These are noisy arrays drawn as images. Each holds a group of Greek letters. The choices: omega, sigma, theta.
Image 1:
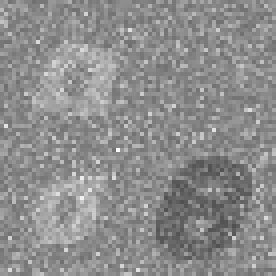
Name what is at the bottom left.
sigma
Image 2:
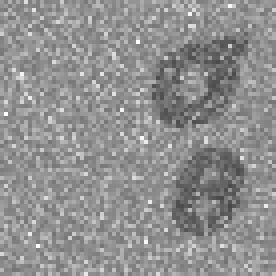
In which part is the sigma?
top right
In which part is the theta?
bottom right
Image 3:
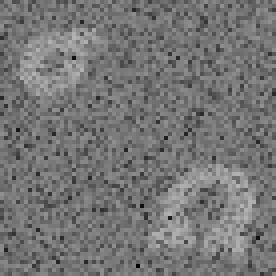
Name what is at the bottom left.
nothing
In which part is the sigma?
top left
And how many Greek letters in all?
2
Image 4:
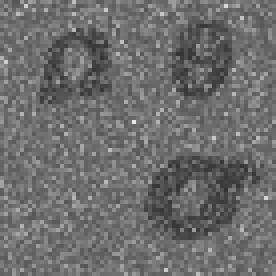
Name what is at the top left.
omega
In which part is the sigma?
bottom right
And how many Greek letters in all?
3
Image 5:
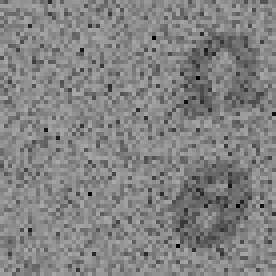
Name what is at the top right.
omega
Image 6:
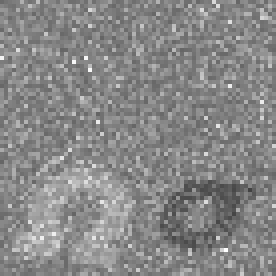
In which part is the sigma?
bottom right
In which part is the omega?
bottom left
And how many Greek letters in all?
2
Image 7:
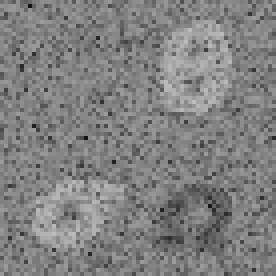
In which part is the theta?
top right
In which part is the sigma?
bottom left
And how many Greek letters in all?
3
